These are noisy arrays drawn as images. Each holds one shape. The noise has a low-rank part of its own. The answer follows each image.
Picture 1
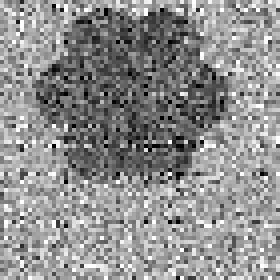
dark flower
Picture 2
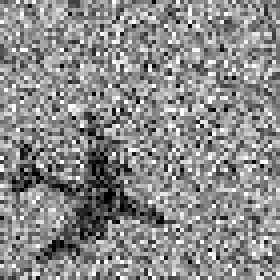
dark airplane
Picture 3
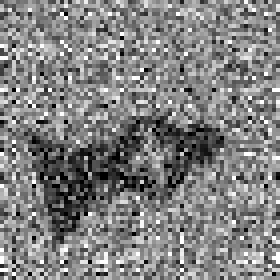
dark chess bishop
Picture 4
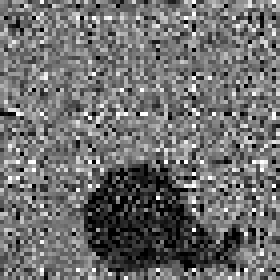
dark pear
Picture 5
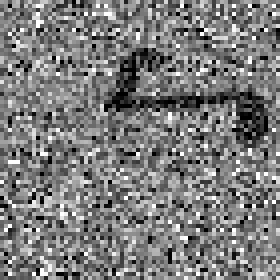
dark musical note
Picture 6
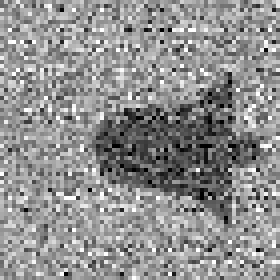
dark bell
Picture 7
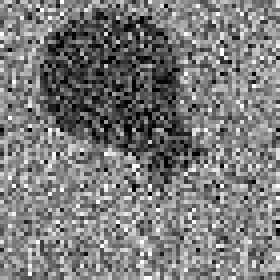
dark light bulb
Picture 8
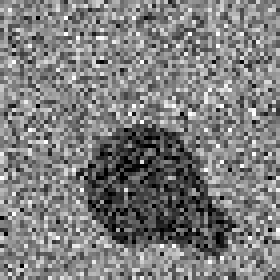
dark light bulb
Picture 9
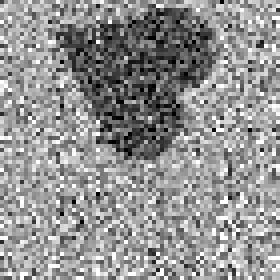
dark heart
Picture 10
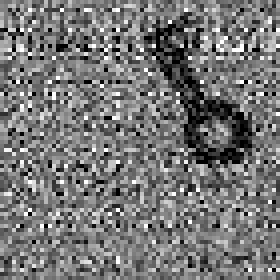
dark key
